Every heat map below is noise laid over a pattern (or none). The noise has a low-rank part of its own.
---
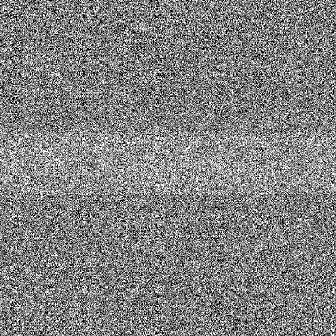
one horizontal stripe
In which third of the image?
middle
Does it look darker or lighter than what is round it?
lighter
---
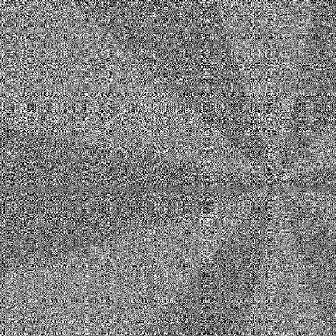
spokes from one point
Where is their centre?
middle right
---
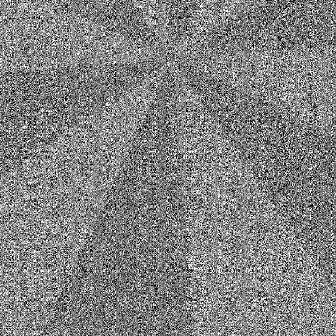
spokes from one point
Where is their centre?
top middle
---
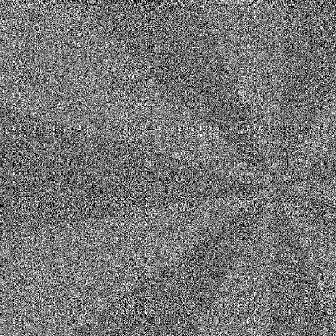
spokes from one point
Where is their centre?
middle right
